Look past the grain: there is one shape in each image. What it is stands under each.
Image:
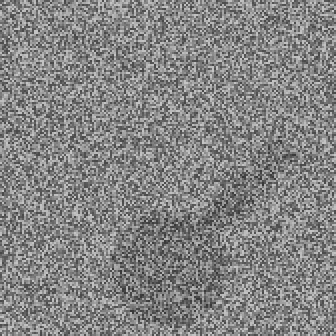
lollipop
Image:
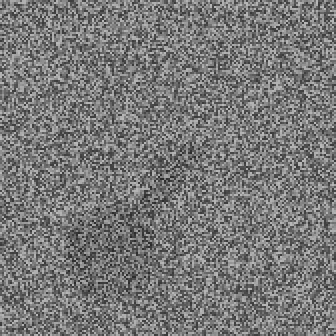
lollipop
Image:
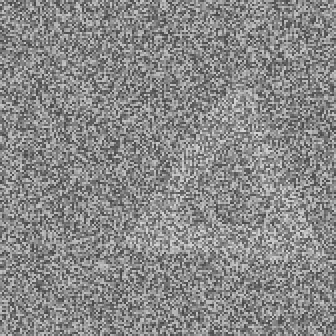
triangle frame
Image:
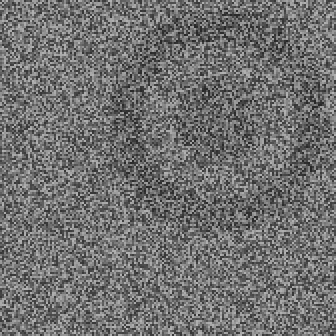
bullseye
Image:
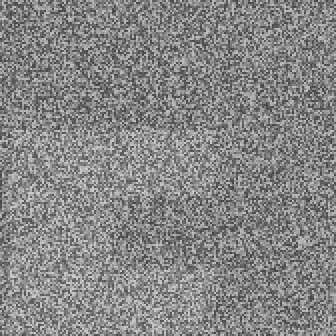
square with a notch
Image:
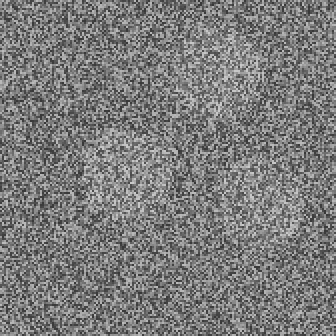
three dots
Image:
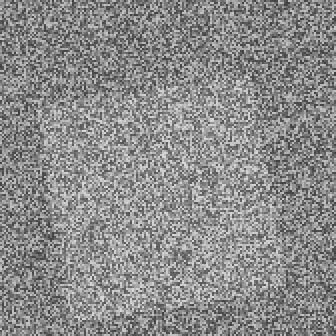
square
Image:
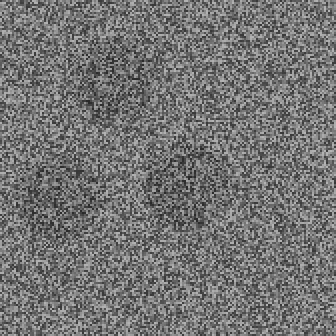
three dots
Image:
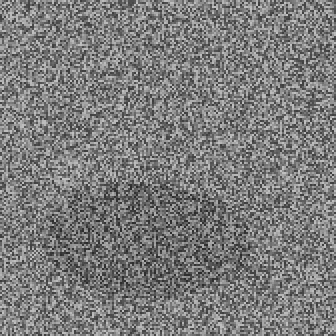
ellipse
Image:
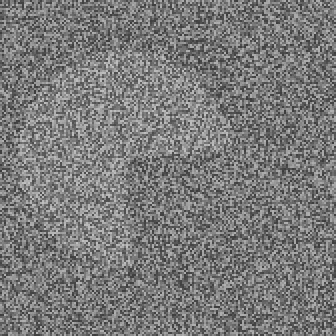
disc with a wedge cut out
